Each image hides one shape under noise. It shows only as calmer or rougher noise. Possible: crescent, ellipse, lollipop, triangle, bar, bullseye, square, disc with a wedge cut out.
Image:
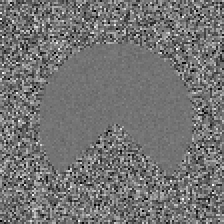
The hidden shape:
disc with a wedge cut out
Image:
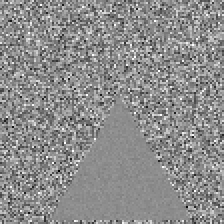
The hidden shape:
triangle
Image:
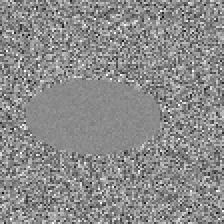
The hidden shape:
ellipse
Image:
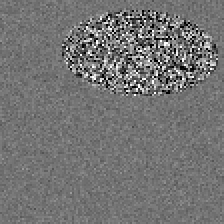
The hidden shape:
ellipse
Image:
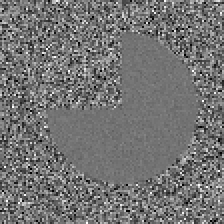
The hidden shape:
disc with a wedge cut out
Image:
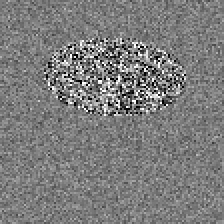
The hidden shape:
ellipse
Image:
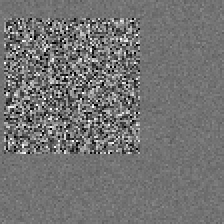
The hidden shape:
square
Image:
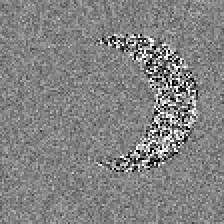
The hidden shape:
crescent
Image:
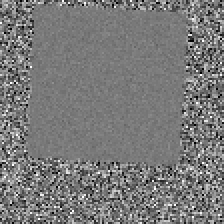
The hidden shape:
square
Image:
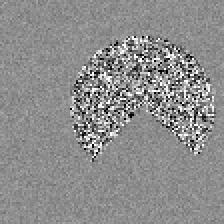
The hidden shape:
disc with a wedge cut out
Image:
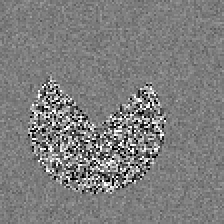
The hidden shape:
disc with a wedge cut out
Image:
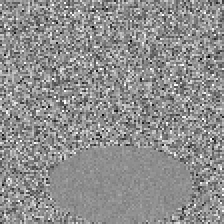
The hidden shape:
ellipse
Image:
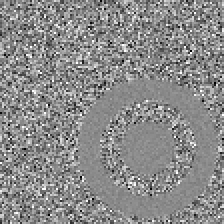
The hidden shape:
bullseye
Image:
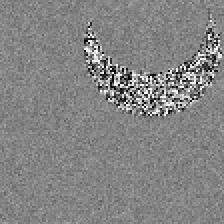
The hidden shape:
crescent
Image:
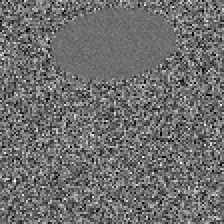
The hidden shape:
ellipse
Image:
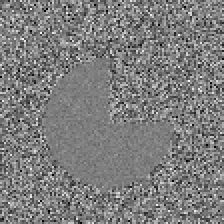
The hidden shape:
disc with a wedge cut out
